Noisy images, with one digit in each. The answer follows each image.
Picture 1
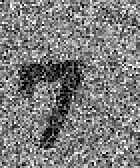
7
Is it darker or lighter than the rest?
darker
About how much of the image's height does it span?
half
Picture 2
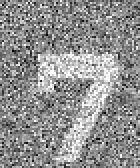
7
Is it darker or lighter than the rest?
lighter
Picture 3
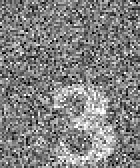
3
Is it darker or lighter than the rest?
lighter
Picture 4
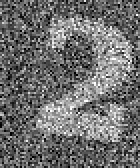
2
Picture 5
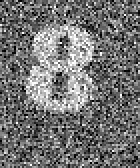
8
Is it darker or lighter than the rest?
lighter
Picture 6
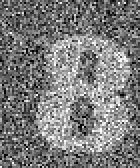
8
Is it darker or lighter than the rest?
lighter
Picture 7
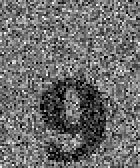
9
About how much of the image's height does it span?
half
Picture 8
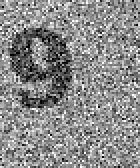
9
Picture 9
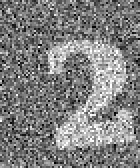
2
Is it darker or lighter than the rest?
lighter
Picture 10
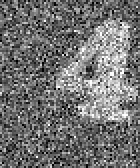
4
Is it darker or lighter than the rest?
lighter
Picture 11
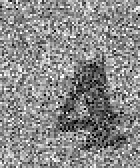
4
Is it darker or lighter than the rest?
darker
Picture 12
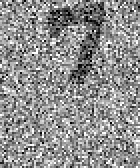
7
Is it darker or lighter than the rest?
darker
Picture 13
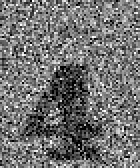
4
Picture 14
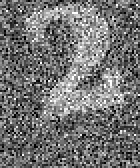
2
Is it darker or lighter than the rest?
lighter
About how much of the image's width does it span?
two thirds
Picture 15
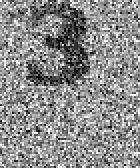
3
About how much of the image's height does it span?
half
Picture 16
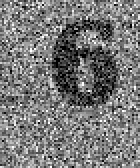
6
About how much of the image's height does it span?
half
